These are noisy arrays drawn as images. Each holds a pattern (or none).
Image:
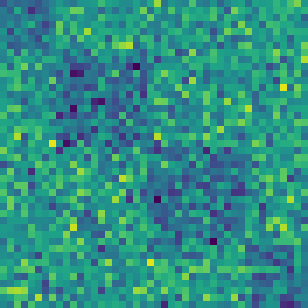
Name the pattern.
blocks along the diagonal
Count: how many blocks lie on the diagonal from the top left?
4
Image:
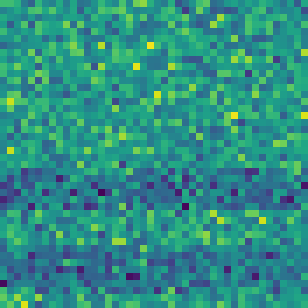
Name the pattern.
bands of rows
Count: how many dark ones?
2
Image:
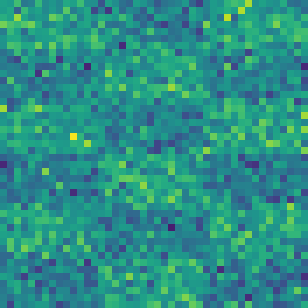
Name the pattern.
a checkerboard
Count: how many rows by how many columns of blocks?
6 by 3
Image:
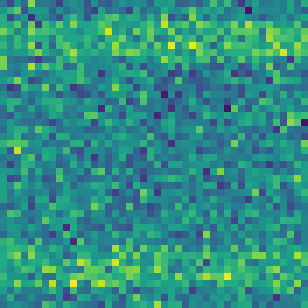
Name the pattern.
bands of rows
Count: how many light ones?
2
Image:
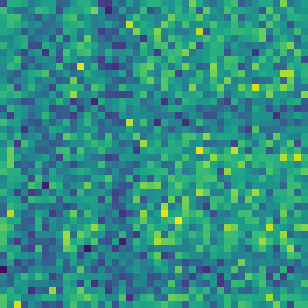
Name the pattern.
bands of rows crossing bands of columns
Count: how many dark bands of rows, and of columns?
2 and 2
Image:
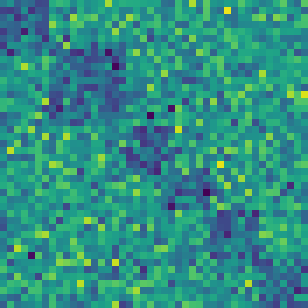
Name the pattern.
blocks along the diagonal
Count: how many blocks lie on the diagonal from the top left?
6
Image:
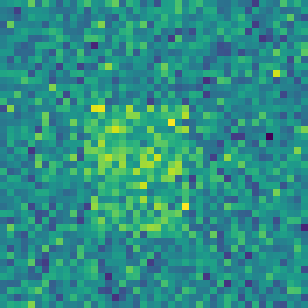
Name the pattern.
one block
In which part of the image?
centre
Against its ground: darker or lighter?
lighter
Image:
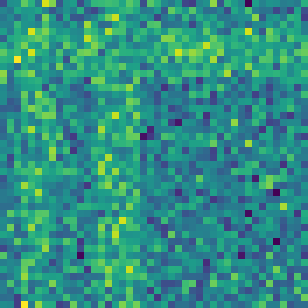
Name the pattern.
bands of rows crossing bands of columns
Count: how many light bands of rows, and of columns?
1 and 2
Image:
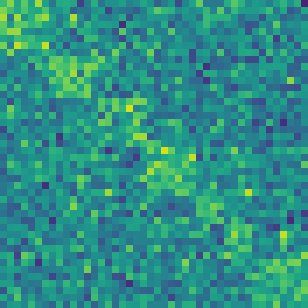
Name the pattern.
blocks along the diagonal
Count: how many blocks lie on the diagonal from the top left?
7
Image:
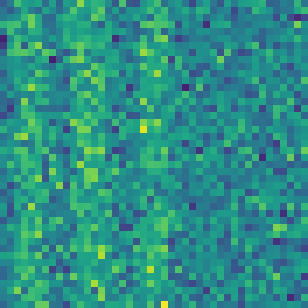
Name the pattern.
bands of columns
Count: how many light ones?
3
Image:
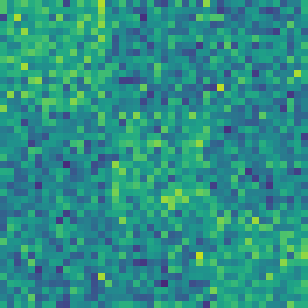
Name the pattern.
blocks along the diagonal
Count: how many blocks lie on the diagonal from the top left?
3
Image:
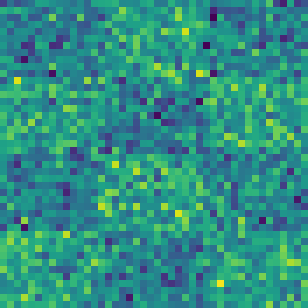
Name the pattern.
a checkerboard
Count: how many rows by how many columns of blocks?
4 by 3
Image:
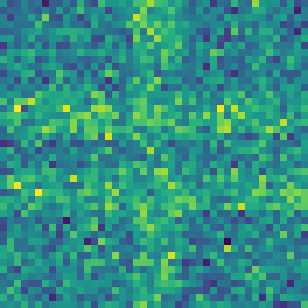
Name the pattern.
bands of rows crossing bands of columns
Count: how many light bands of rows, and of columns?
2 and 1
